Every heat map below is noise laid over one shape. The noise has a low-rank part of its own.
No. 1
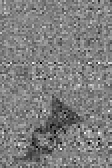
dark chess bishop
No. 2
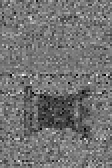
dark chess rook
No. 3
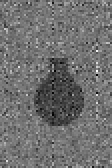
dark light bulb, centre
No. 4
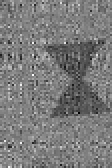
dark bow tie
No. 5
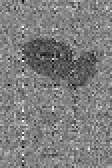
dark footprint
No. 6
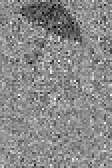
dark umbrella
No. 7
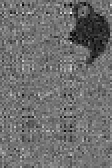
dark teapot, top right
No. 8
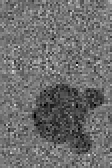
dark bear's head
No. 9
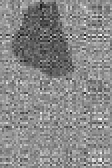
dark cloud
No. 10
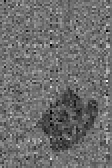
dark telephone
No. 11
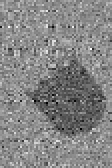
dark ghost
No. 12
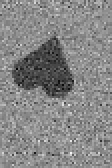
dark heart
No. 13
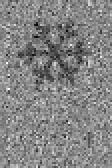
dark snowflake
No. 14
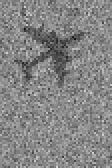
dark airplane
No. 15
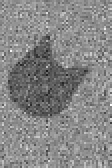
dark cat's head
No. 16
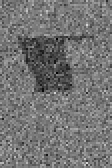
dark flag
